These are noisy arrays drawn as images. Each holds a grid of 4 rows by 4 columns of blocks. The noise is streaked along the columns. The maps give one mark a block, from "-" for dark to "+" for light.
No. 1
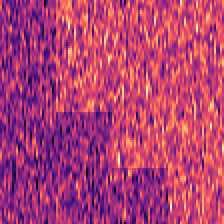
-+++
-+++
--++
---+
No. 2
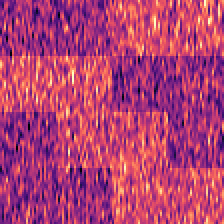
--++
++--
-++-
--++
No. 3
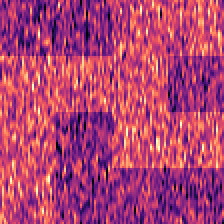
--++
+++-
+-++
+---
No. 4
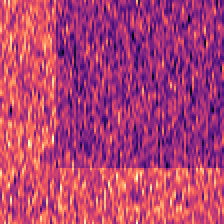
+---
+---
+---
++++
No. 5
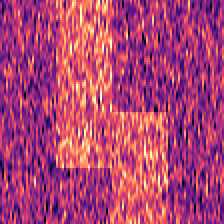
-+--
-+--
-++-
--+-
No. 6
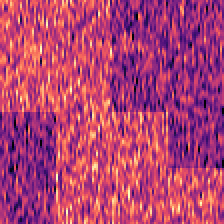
++--
++--
-++-
-+++
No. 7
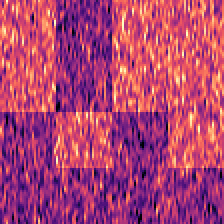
+-++
+-++
-+-+
----
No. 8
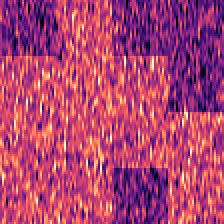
-+--
+++-
++++
++-+
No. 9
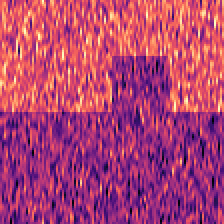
++++
++-+
----
----
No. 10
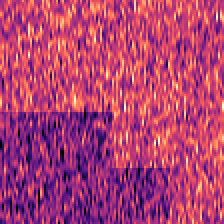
++++
++++
--++
---+
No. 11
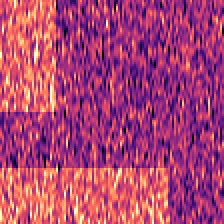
+---
+---
----
+++-
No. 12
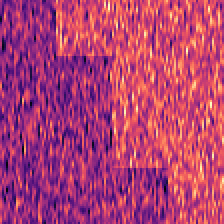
-+++
--++
--++
---+
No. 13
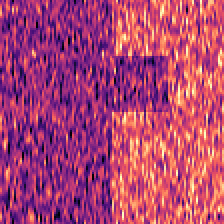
--++
---+
--++
--++
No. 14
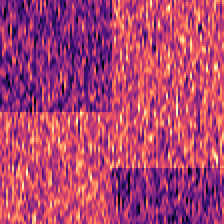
--++
--++
++++
++--
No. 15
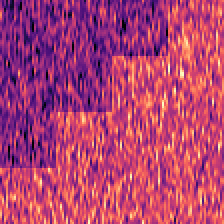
---+
--++
-+++
++++
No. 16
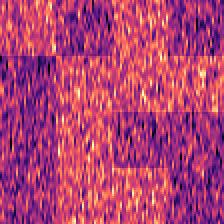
+-+-
-+++
-+--
-++-
